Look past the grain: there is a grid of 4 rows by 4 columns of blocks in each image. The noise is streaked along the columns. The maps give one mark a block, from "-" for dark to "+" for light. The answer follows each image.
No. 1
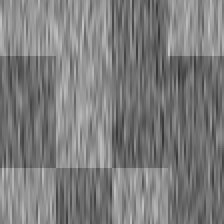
+ + - +
- + - -
- + - -
+ - + -
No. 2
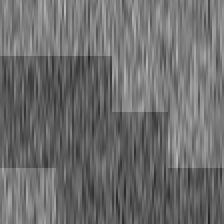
+ + + +
- - + +
- - - +
+ - - -
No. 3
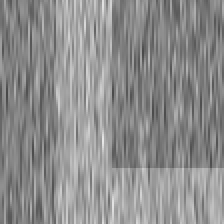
- + - -
- + - -
- + - -
- + + +
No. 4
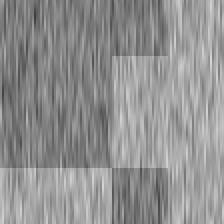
- - - +
- - + +
- - + +
+ + - +
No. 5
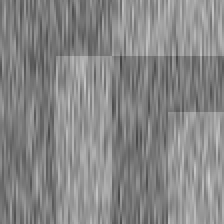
- - + +
- + - -
- + - +
- + - +
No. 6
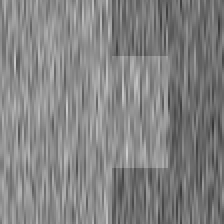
+ + - -
+ + + -
+ + + -
+ + - -
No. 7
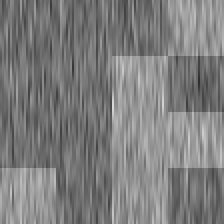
- - - +
- - + -
- - + +
+ - + -
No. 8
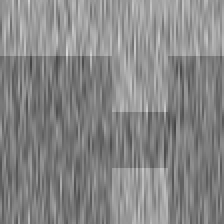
+ + + +
- - + -
- - - -
- - + -
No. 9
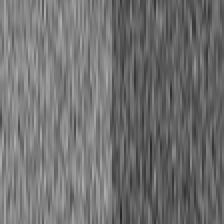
+ + - -
+ + - -
+ + - -
+ + - -
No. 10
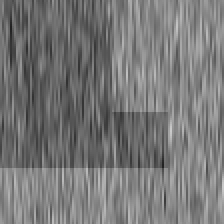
- - + +
- - + +
- - - +
+ + + +
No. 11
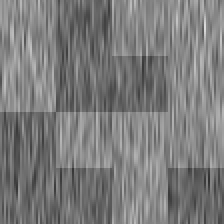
+ - + +
+ - - +
- + + +
- - + -
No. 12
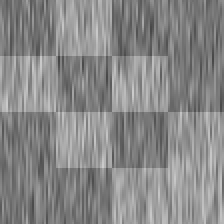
- + - -
+ - + -
- + - +
- - + +
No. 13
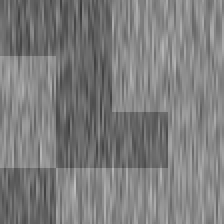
- - + +
+ - + +
+ - - +
- + + +
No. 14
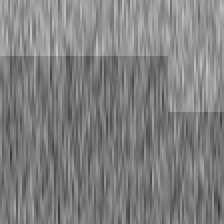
+ + + +
- - - +
- - - -
- - - -
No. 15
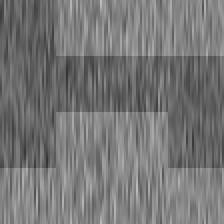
- + + +
- - - -
- + + -
+ + + +
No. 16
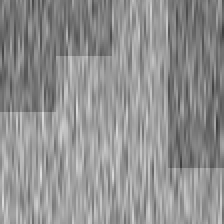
- - + -
- + + -
+ + + -
+ + + +
